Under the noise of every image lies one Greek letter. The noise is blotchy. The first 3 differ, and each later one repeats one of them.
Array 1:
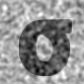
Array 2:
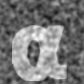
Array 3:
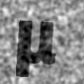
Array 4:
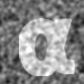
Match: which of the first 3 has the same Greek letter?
2
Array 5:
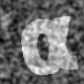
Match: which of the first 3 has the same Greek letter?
2
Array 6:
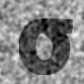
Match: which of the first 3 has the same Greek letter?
1
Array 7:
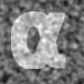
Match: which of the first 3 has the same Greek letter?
2
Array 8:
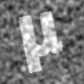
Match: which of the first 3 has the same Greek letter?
3
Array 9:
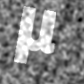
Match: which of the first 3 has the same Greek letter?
3
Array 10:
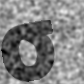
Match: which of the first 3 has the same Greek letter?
1
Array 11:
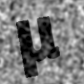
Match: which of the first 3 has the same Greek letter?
3
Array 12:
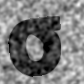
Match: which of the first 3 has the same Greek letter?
1
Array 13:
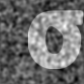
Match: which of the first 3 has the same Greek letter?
1
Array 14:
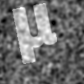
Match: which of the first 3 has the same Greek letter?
3
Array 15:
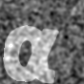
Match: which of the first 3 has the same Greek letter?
2
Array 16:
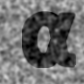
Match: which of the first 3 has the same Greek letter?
2
